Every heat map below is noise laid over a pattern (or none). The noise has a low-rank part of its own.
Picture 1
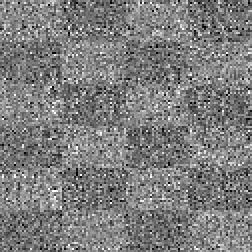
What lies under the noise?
a checkerboard
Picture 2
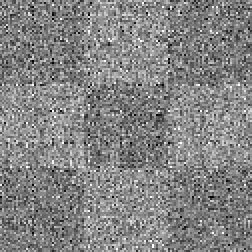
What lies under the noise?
a checkerboard
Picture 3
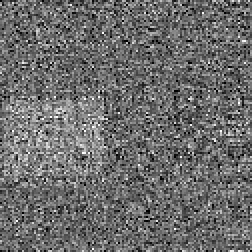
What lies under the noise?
one block
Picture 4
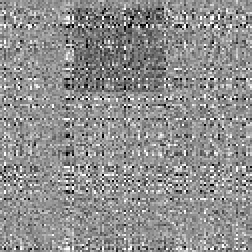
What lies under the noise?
one block
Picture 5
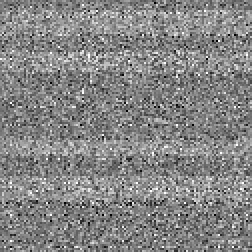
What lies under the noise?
bands of rows
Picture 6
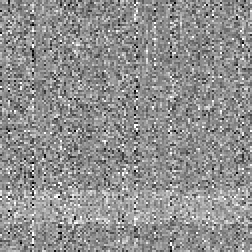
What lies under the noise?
one band of rows
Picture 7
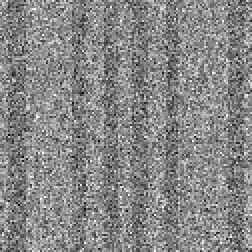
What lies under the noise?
bands of columns
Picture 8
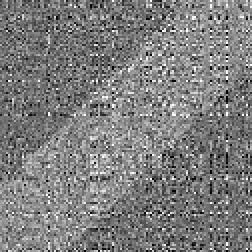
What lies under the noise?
a diagonal band
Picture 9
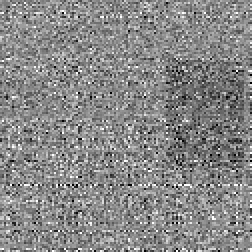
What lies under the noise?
one block
